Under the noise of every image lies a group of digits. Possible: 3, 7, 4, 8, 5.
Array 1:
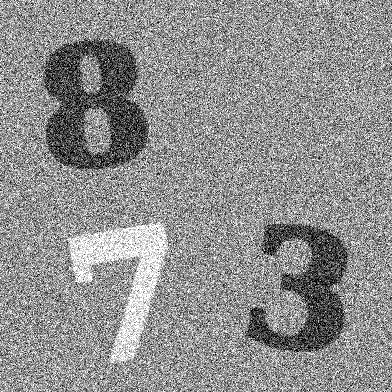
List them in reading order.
top left: dark 8; bottom left: light 7; bottom right: dark 3
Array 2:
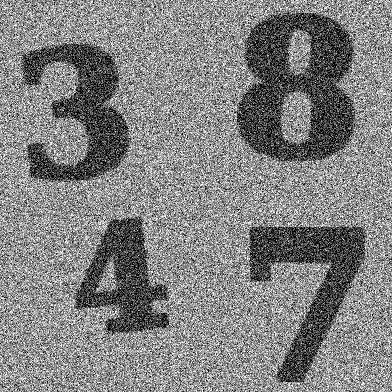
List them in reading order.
top left: dark 3; top right: dark 8; bottom left: dark 4; bottom right: dark 7
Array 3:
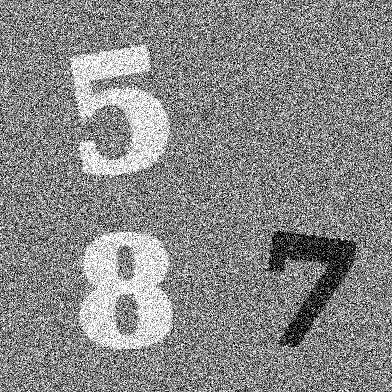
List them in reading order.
top left: light 5; bottom left: light 8; bottom right: dark 7
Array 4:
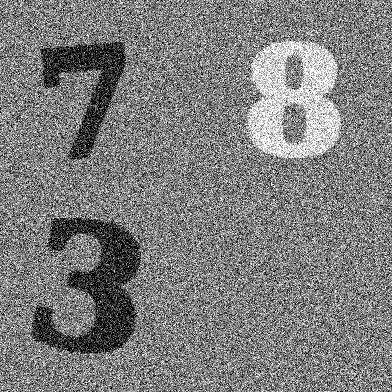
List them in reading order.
top left: dark 7; top right: light 8; bottom left: dark 3
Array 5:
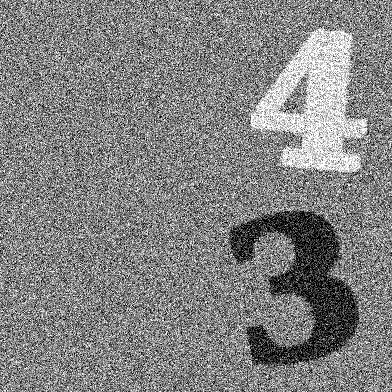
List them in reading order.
top right: light 4; bottom right: dark 3
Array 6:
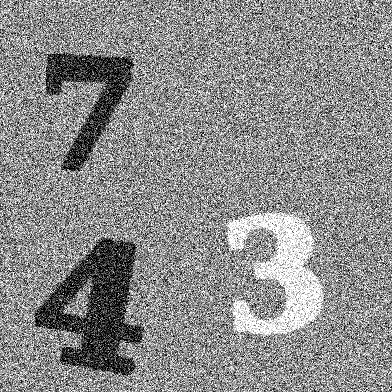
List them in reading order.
top left: dark 7; bottom left: dark 4; bottom right: light 3
